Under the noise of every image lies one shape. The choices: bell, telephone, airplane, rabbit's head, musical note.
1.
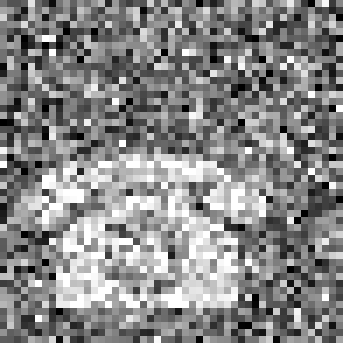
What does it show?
light telephone
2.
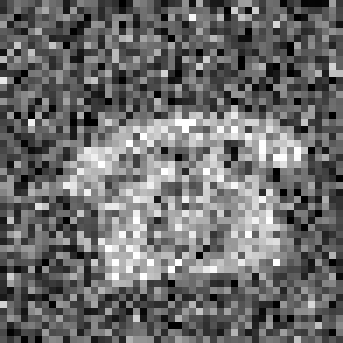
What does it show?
light telephone
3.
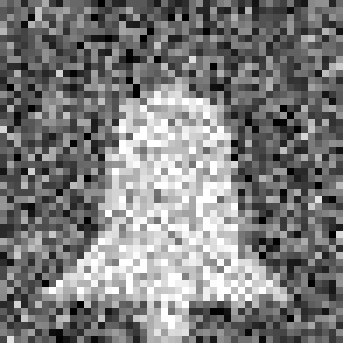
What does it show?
light bell
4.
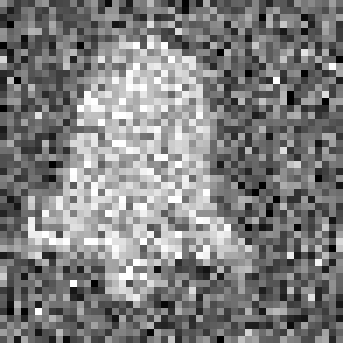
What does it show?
light bell
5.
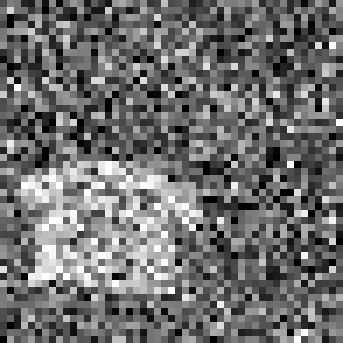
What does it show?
light telephone
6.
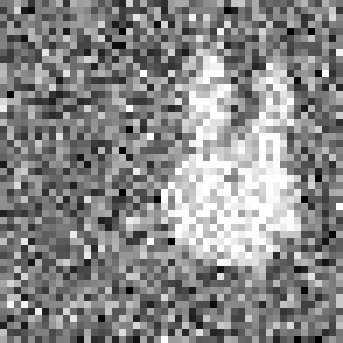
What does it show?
light rabbit's head
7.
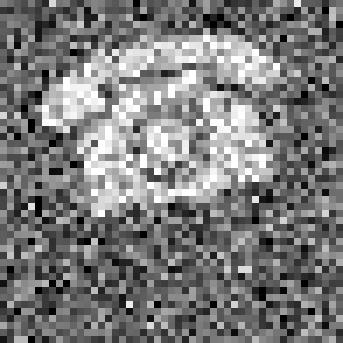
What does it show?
light telephone
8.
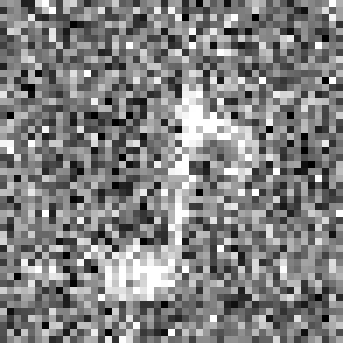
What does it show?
light musical note
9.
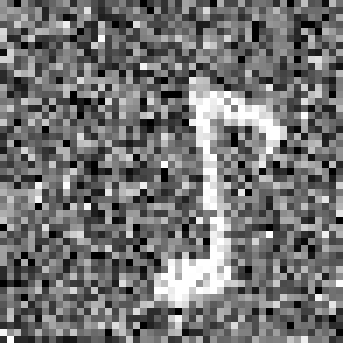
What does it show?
light musical note
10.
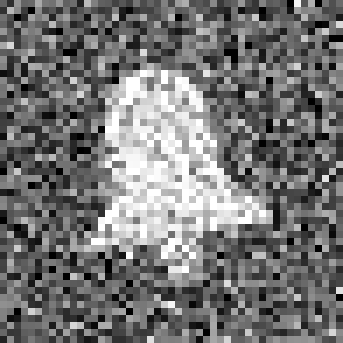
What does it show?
light bell
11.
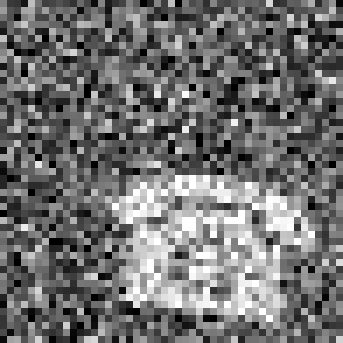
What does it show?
light telephone
